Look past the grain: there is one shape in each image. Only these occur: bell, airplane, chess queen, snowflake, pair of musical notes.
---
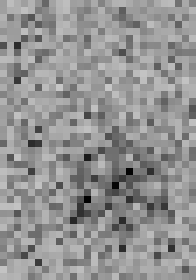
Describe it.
dark snowflake
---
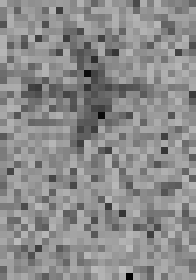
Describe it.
dark airplane
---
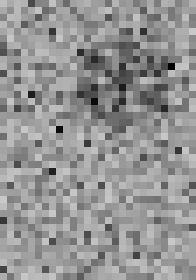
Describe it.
dark snowflake
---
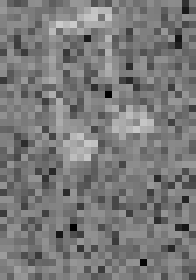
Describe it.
light pair of musical notes
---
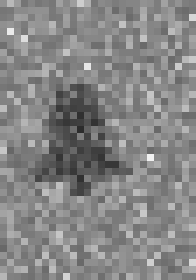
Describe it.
dark bell
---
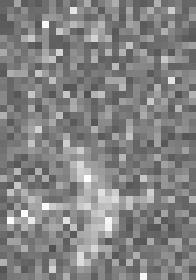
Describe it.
light airplane
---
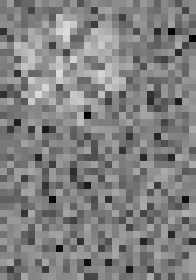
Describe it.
light snowflake
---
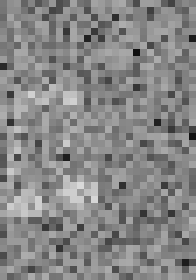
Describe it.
light pair of musical notes
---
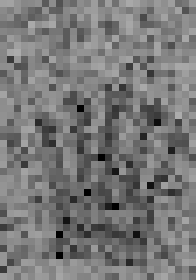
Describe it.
dark chess queen
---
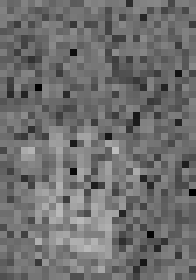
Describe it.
light chess queen
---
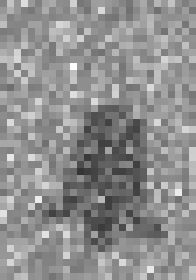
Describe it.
dark bell
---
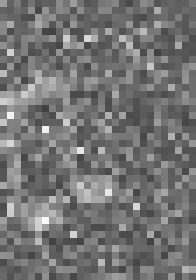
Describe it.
light pair of musical notes
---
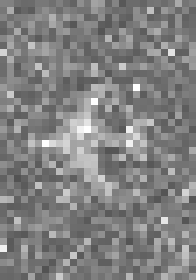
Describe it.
light airplane
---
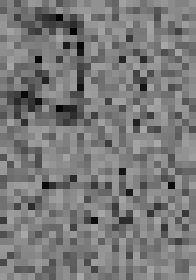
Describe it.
dark pair of musical notes, top left
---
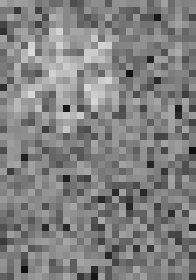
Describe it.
light snowflake
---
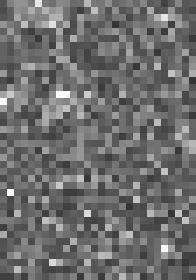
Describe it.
light pair of musical notes, top left
